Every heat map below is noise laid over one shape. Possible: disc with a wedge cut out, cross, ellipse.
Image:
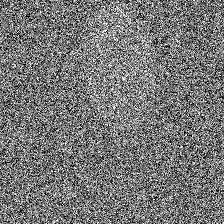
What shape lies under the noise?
ellipse
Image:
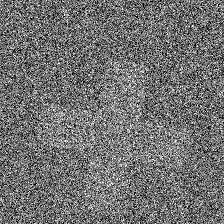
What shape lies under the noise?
cross
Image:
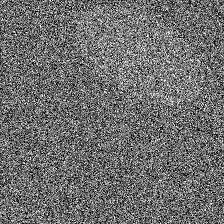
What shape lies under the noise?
ellipse
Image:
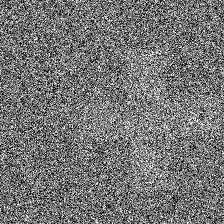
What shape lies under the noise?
cross
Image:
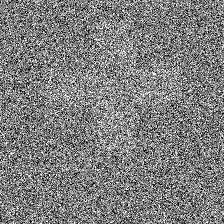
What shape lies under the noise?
cross
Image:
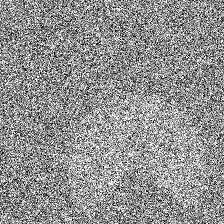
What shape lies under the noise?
disc with a wedge cut out
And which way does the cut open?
down
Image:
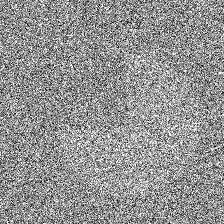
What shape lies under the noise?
disc with a wedge cut out
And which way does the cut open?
up and left
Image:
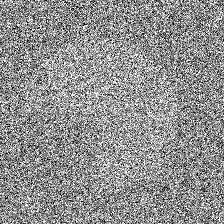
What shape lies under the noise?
disc with a wedge cut out
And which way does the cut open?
down and left
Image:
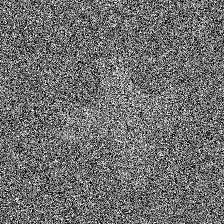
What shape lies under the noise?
cross
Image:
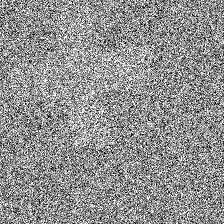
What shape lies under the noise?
cross
